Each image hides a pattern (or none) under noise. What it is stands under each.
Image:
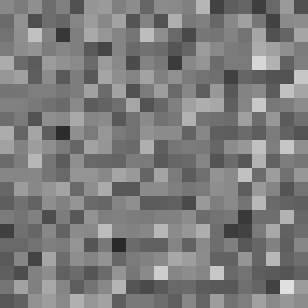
only noise
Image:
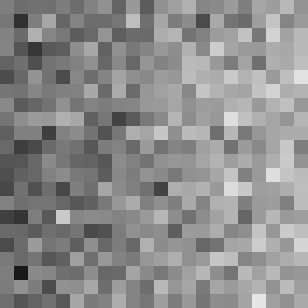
a smooth slope
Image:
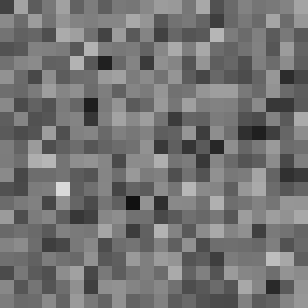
only noise
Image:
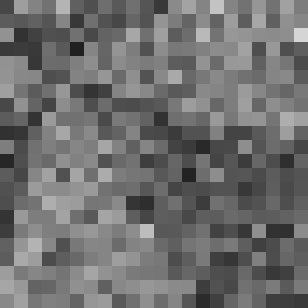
spokes from one point
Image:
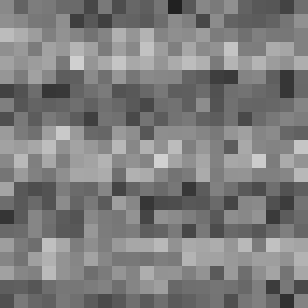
horizontal stripes
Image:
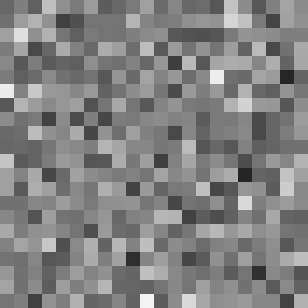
only noise
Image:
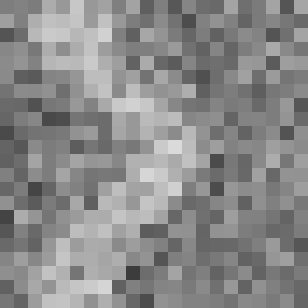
a wavy band
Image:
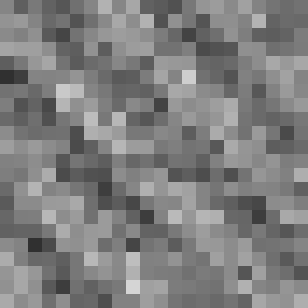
diagonal stripes
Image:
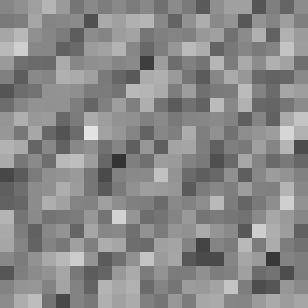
diagonal stripes
